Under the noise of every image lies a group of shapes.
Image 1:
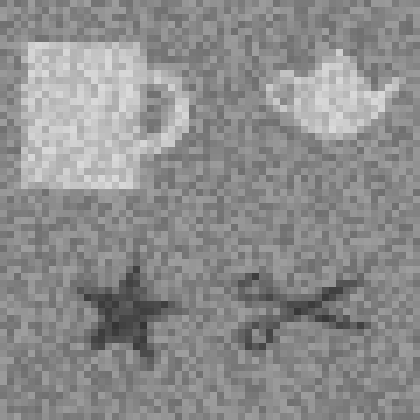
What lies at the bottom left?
star
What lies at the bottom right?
pair of scissors
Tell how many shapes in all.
4
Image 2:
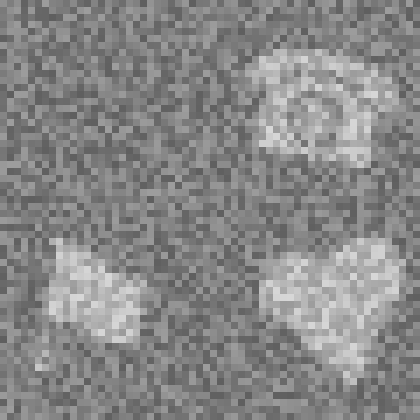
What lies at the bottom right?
heart
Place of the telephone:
top right
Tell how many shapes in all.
3
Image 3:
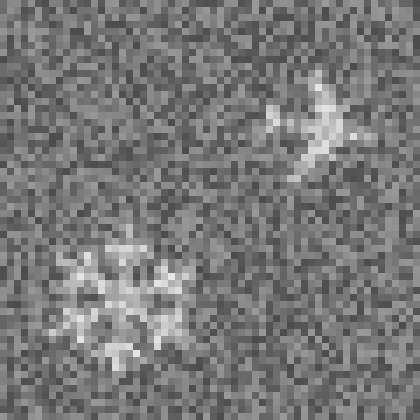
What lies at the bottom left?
snowflake
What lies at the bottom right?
nothing
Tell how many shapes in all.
2
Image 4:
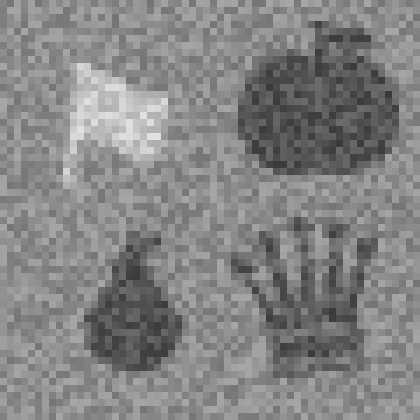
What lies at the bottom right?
chess queen
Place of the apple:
top right
